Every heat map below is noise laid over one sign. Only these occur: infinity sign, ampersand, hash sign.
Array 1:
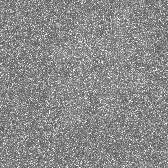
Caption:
light hash sign
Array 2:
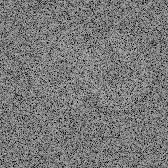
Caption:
light infinity sign
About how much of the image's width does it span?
two thirds
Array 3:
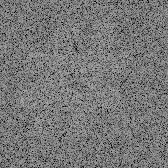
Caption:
light hash sign
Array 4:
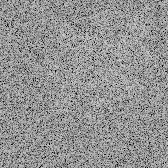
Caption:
light hash sign
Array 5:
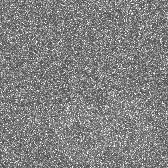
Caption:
light infinity sign
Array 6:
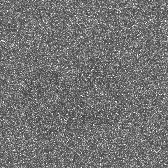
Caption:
dark infinity sign
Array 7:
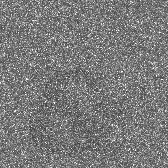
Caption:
dark ampersand
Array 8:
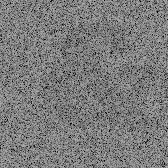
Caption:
dark ampersand
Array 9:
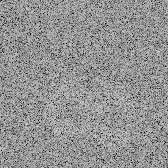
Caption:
light infinity sign
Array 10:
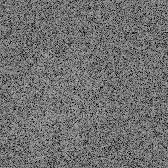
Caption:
light hash sign
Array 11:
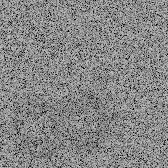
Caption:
dark infinity sign
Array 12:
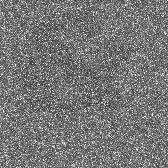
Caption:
dark ampersand
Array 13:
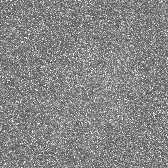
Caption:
light hash sign
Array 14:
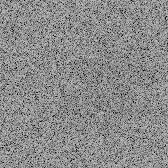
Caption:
dark hash sign
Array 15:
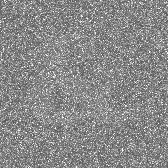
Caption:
light ampersand
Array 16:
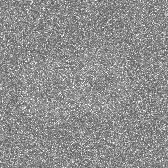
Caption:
light infinity sign
